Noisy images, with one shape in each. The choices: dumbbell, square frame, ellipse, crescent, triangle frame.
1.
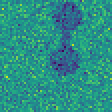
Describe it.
dark dumbbell
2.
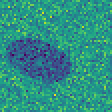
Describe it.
dark ellipse
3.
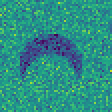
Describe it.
dark crescent
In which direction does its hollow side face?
down
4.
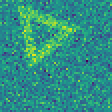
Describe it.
light triangle frame
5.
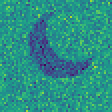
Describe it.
dark crescent
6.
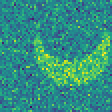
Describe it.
light crescent
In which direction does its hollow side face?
up
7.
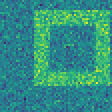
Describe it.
light square frame
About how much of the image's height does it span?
two thirds
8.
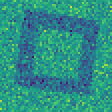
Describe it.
dark square frame
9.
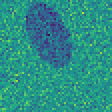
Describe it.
dark ellipse
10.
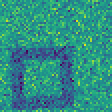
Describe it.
dark square frame
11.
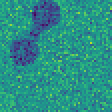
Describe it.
dark dumbbell
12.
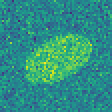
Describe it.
light ellipse
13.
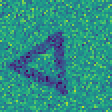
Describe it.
dark triangle frame
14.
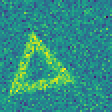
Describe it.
light triangle frame
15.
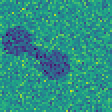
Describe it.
dark dumbbell
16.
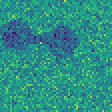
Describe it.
dark dumbbell
